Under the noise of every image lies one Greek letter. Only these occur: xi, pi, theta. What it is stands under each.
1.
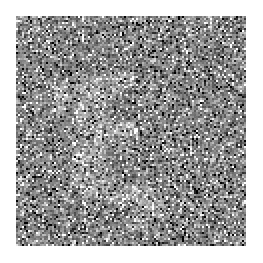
xi
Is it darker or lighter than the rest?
lighter
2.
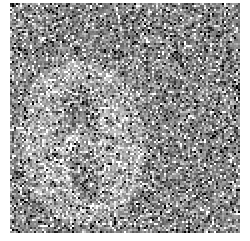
theta
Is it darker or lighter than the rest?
lighter
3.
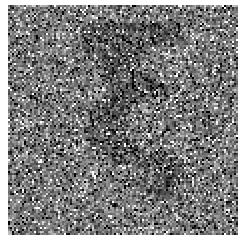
xi
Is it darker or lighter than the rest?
darker
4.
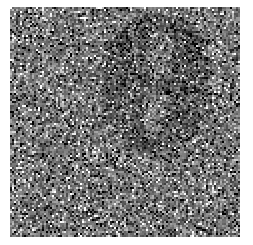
theta
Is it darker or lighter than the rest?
darker
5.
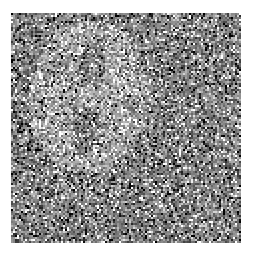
theta
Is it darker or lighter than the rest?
lighter
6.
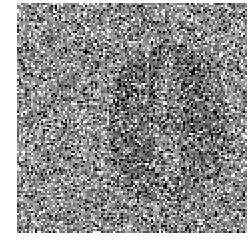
theta
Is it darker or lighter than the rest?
darker
